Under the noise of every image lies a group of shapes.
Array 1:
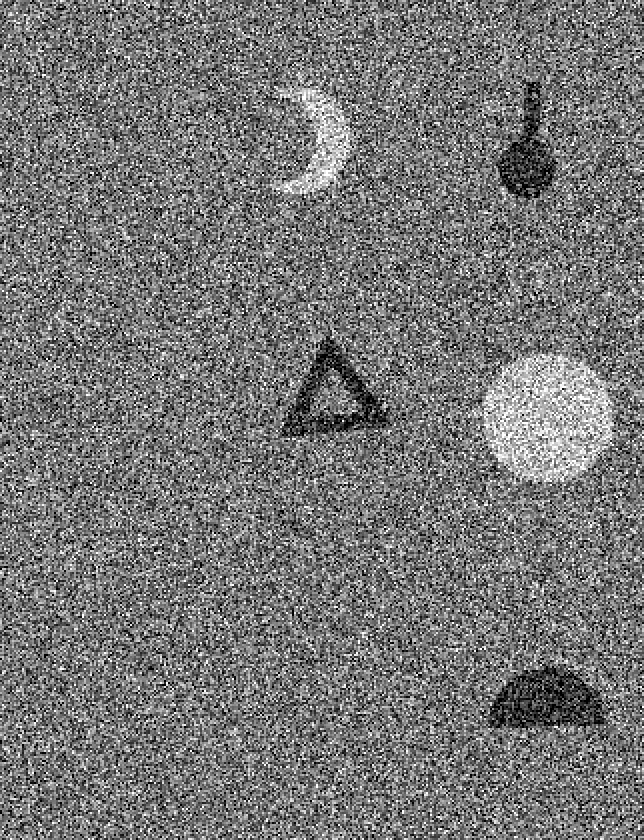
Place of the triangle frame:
centre
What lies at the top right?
lollipop
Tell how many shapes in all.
5
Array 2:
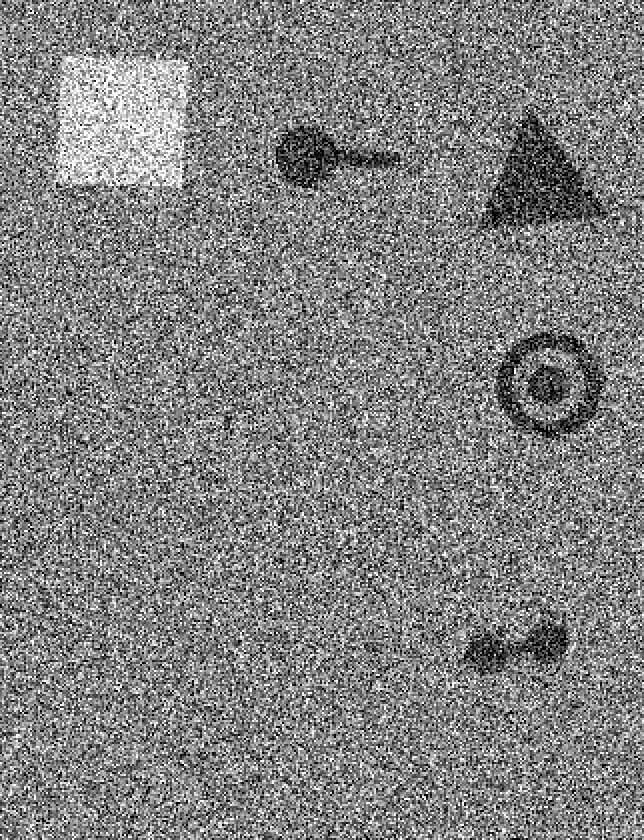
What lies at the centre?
nothing
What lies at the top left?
square
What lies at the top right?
triangle
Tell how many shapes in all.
5
